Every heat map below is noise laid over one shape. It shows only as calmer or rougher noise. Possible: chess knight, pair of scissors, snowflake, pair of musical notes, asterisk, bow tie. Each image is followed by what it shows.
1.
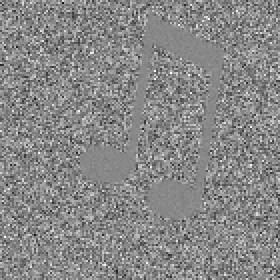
pair of musical notes
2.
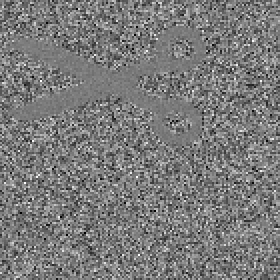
pair of scissors
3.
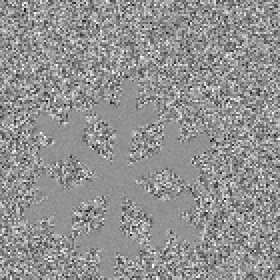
snowflake
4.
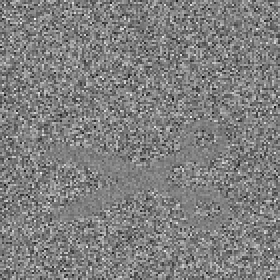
pair of scissors
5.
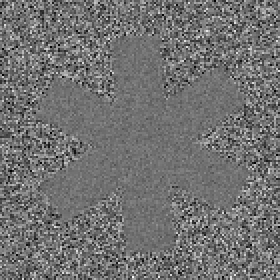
asterisk
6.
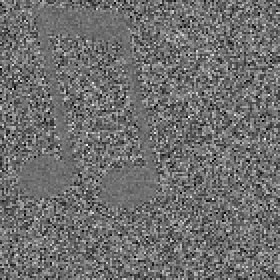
pair of musical notes
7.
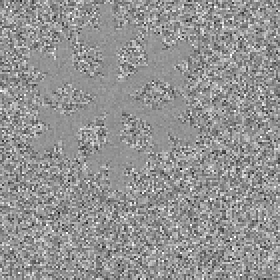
snowflake
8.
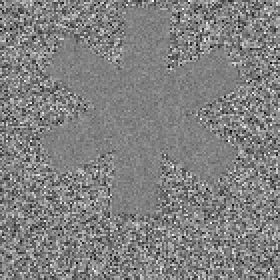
asterisk
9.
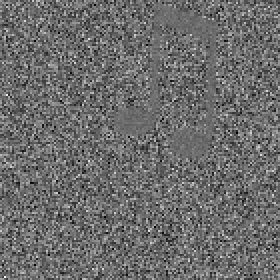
pair of musical notes
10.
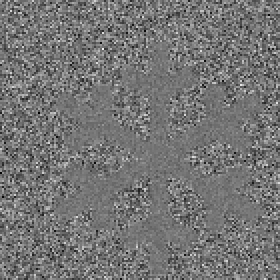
snowflake
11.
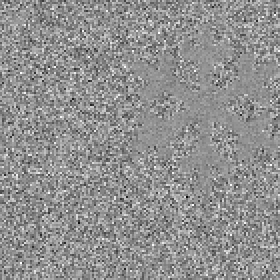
snowflake
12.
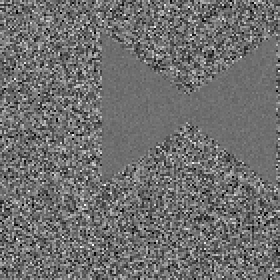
bow tie
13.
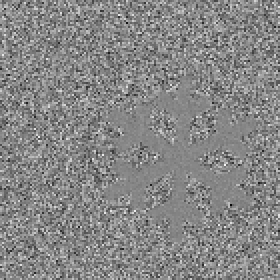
snowflake
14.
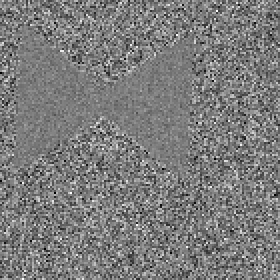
bow tie
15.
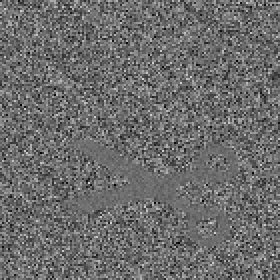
pair of scissors
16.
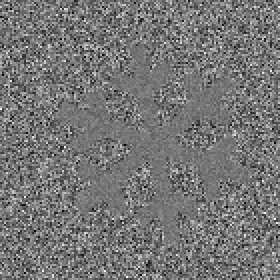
snowflake
